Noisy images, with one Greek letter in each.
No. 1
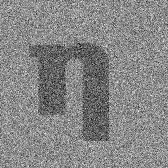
eta
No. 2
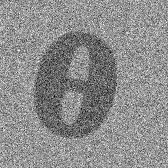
theta
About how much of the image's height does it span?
two thirds
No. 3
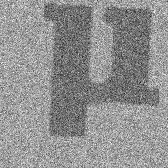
mu
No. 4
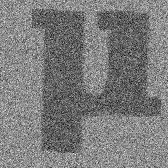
mu
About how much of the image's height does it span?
nearly all
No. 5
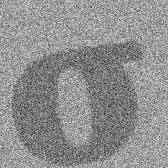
sigma
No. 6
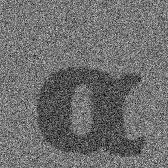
alpha
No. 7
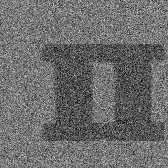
pi
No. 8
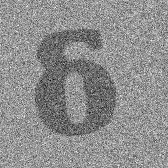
delta
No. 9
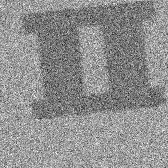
pi
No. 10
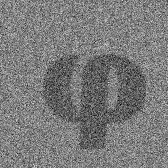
phi
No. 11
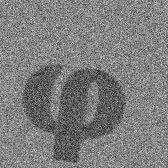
phi
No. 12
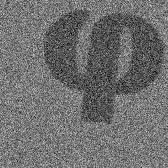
phi
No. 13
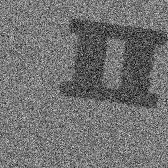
pi
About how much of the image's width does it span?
two thirds
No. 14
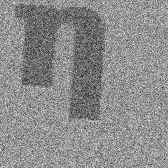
eta
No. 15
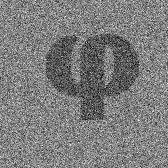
phi
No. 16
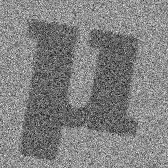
mu
